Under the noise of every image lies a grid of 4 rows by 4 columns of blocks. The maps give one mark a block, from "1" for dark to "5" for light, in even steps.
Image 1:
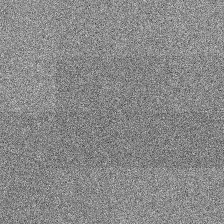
5445
5223
2111
2344
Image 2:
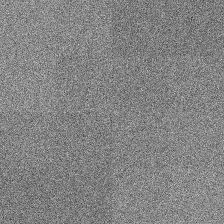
5411
5323
3234
1145
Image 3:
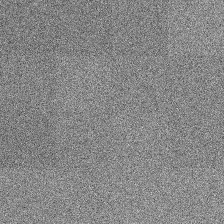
1125
2433
1343
4455
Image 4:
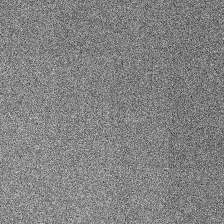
3221
4321
5431
5542
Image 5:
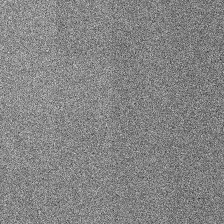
5321
5421
4321
3321
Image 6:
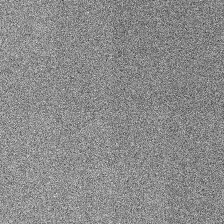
5311
4321
5432
5542
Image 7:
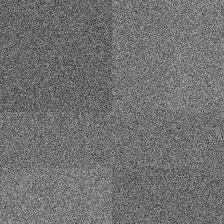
1145
1145
3333
5522
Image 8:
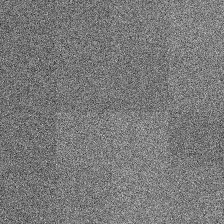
1235
1224
1452
1354
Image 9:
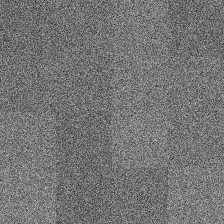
1241
2243
4153
5125
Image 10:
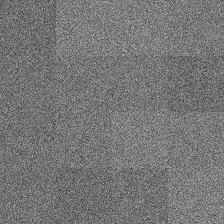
1554
2331
2354
2125
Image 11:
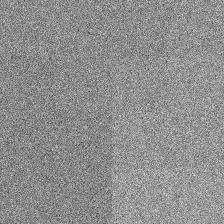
2223
1234
1144
1155
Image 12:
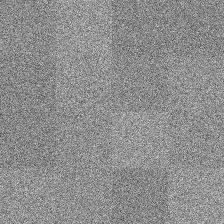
2511
1424
1353
4315
